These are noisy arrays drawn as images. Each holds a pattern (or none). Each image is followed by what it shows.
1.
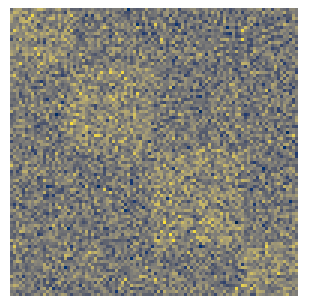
blocks along the diagonal
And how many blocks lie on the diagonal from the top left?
4
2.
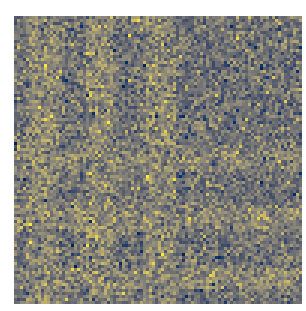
bands of rows crossing bands of columns
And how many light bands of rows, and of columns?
3 and 3
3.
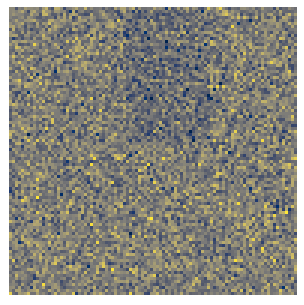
one block
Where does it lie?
top middle
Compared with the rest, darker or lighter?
darker
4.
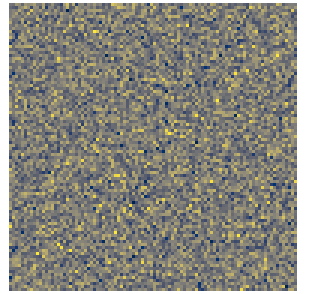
only noise
